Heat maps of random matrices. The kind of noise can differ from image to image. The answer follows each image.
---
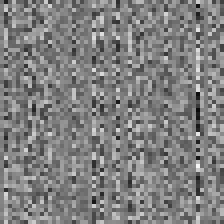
columns of uneven size
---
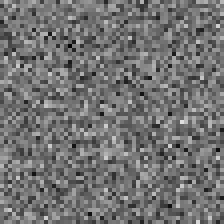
independent entries
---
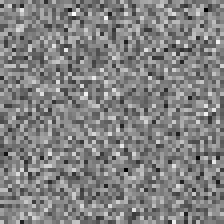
independent entries
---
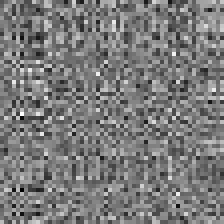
low rank plus noise
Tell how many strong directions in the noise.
two
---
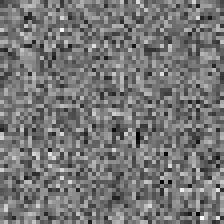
low rank plus noise
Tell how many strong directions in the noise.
five to eight
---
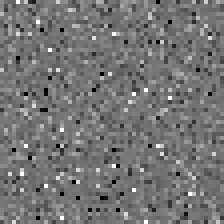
heavy tails
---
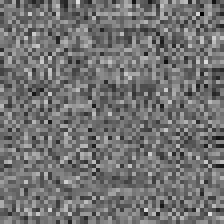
low rank plus noise
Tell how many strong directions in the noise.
three or four
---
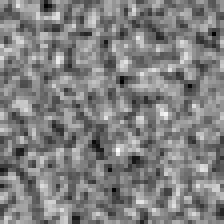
blotchy
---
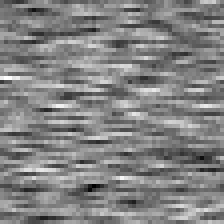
streaked along the rows
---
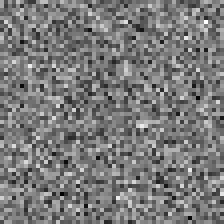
independent entries
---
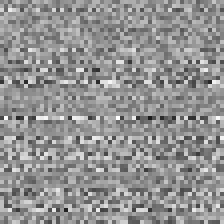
rows of uneven size
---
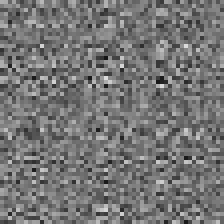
low rank plus noise
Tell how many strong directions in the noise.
three or four
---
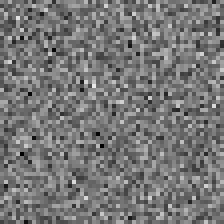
independent entries
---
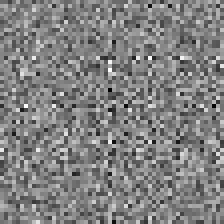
low rank plus noise
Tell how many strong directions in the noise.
five to eight
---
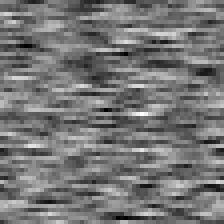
streaked along the rows
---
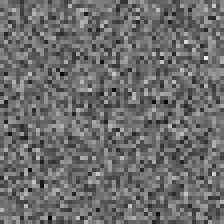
independent entries
